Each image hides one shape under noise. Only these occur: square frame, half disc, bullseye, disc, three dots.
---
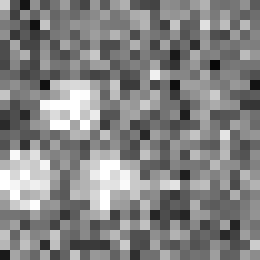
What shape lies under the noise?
three dots
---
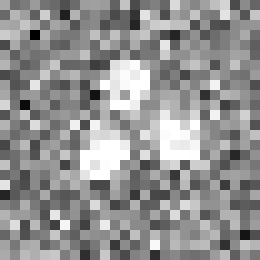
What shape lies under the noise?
three dots
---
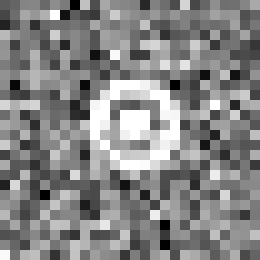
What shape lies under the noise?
bullseye
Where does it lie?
centre
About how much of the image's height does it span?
a third
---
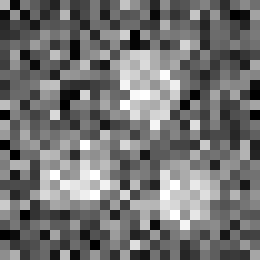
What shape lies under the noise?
three dots
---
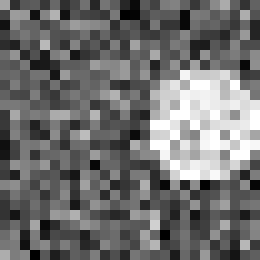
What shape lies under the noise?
disc
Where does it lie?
middle right
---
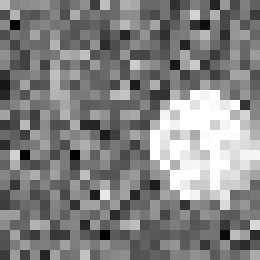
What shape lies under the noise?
disc
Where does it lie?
middle right
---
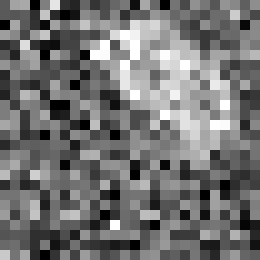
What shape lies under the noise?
half disc
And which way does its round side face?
up and right
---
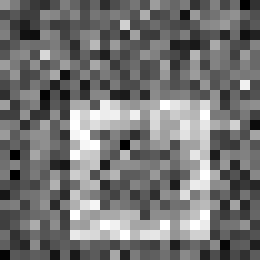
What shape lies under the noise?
square frame
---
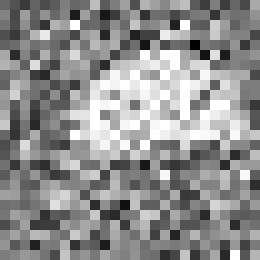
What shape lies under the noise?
half disc
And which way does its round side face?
up
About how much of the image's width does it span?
two thirds
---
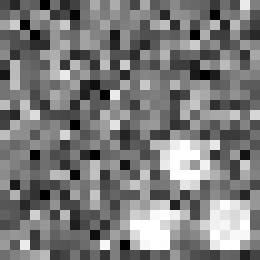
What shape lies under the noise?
three dots
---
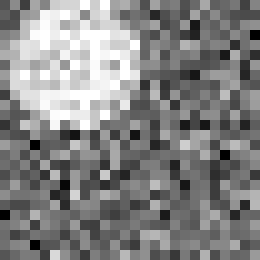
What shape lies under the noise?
disc
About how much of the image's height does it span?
half
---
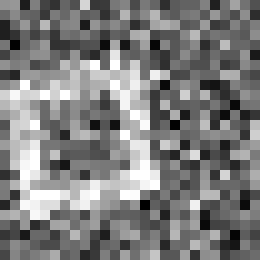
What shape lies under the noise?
square frame
